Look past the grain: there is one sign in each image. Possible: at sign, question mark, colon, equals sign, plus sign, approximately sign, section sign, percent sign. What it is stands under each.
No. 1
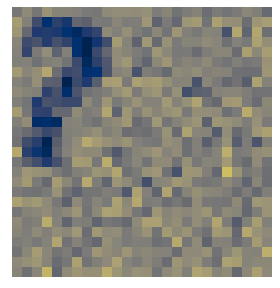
dark question mark
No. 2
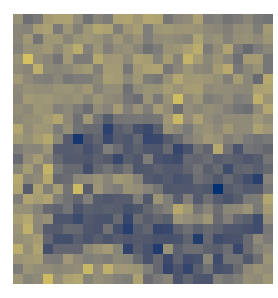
dark approximately sign
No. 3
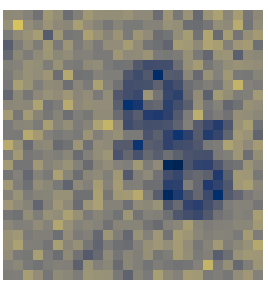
dark percent sign
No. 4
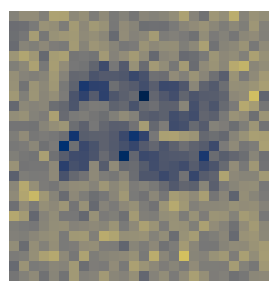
dark approximately sign
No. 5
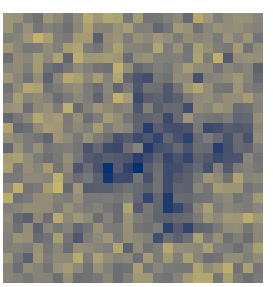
dark plus sign
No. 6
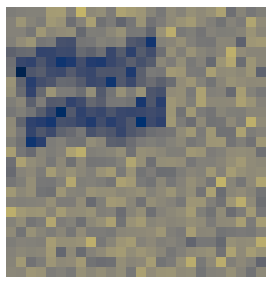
dark approximately sign
